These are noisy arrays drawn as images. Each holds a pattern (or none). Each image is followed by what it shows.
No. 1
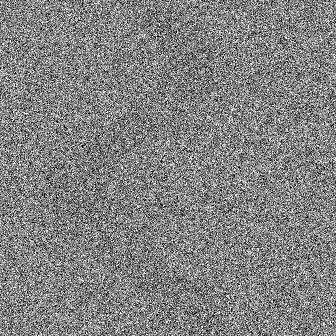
a wavy band
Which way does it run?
top to bottom
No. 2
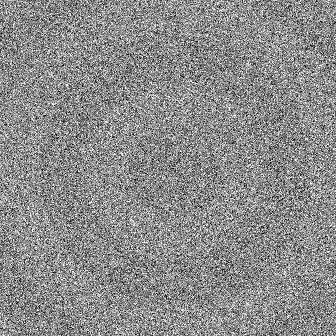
rings round one point
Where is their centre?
centre
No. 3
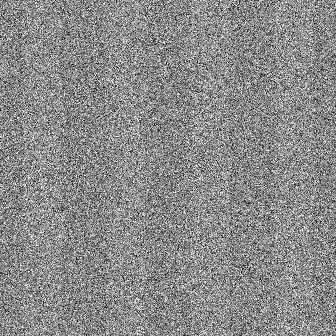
vertical stripes
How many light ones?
4
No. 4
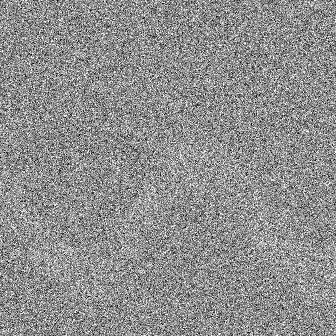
a wavy band
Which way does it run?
left to right
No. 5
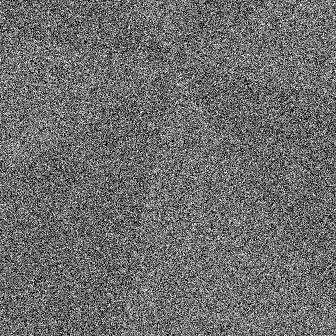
spokes from one point
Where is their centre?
top middle
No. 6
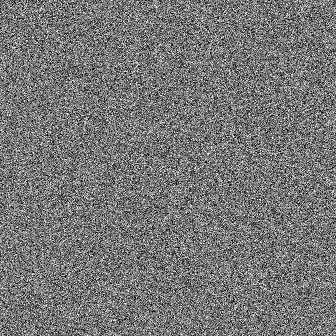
only noise
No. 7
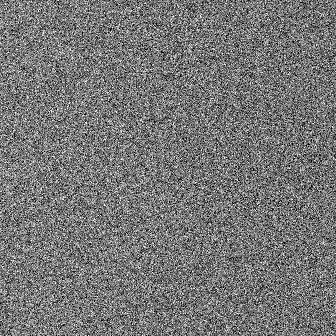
a smooth slope
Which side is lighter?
left
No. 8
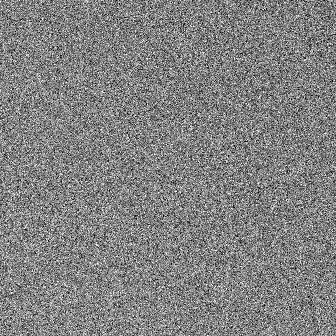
a smooth slope
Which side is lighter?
bottom left
